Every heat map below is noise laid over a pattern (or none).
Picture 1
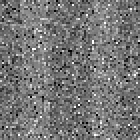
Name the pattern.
vertical stripes
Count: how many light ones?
2
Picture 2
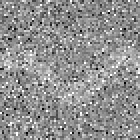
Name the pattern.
a wavy band
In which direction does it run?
left to right
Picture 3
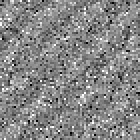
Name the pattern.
diagonal stripes
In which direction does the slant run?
bottom left to top right
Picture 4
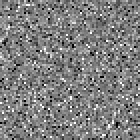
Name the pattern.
only noise
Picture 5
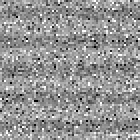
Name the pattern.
horizontal stripes
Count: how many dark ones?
5
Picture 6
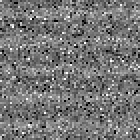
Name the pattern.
horizontal stripes
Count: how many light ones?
5
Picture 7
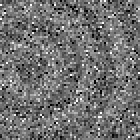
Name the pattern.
rings round one point
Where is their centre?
middle left
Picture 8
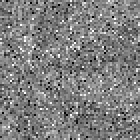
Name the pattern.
spokes from one point
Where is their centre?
middle left
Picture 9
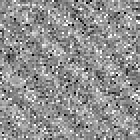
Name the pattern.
diagonal stripes
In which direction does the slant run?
top left to bottom right
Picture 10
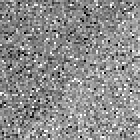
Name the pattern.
a sharp edge
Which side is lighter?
bottom right
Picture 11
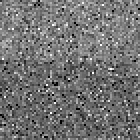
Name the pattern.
a sharp edge
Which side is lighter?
top
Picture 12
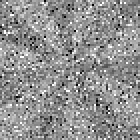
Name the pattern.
spokes from one point
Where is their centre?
centre
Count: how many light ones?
7
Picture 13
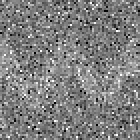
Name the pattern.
a wavy band
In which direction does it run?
left to right
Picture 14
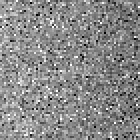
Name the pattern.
a smooth slope
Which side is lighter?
left
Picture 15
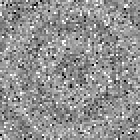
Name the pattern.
rings round one point
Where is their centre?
centre
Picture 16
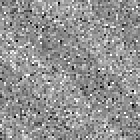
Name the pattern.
diagonal stripes
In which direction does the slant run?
top left to bottom right
